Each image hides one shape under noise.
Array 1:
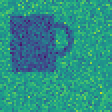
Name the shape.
cup
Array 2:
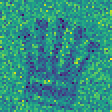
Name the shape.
chess queen
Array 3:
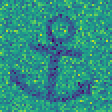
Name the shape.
anchor
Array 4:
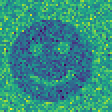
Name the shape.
smiling face
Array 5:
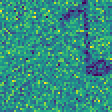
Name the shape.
musical note
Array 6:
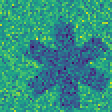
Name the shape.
asterisk
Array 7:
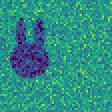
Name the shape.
rabbit's head
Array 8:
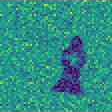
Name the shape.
chess bishop
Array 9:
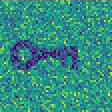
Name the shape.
key
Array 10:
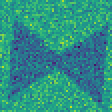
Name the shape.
bow tie
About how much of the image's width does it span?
nearly all
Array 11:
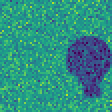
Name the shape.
light bulb
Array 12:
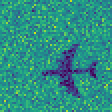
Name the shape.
airplane
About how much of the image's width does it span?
half
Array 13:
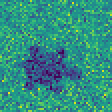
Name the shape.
turtle
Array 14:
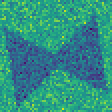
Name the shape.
bow tie
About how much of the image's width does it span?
nearly all
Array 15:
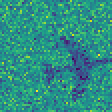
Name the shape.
airplane
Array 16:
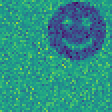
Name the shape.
smiling face
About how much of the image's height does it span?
half
